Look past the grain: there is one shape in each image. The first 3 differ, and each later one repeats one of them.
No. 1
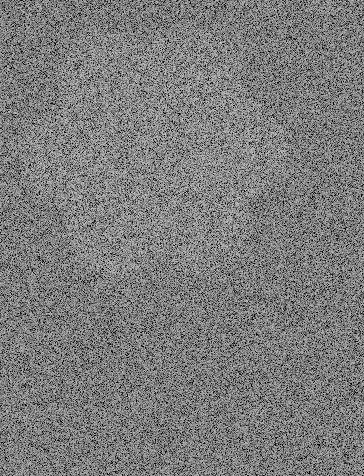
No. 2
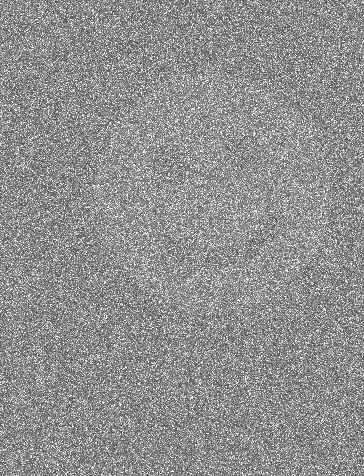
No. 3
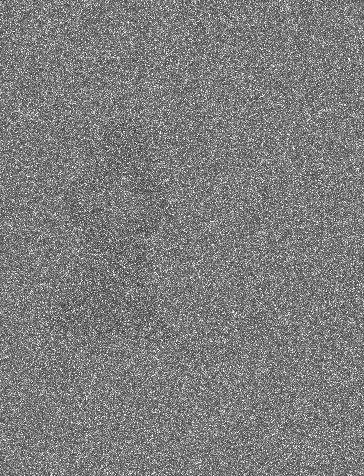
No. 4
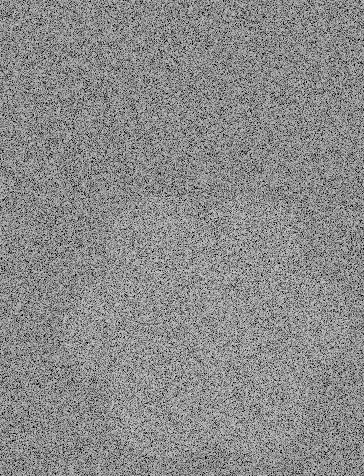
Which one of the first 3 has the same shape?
1
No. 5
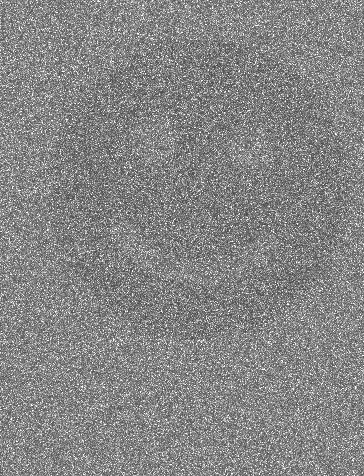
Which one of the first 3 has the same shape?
2
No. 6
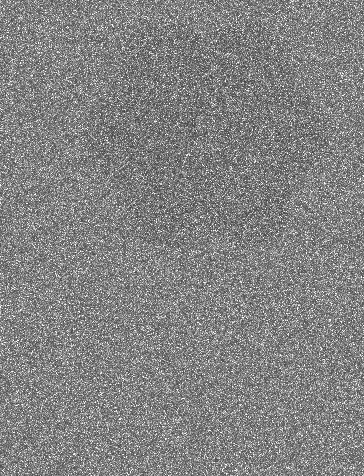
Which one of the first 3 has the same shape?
1
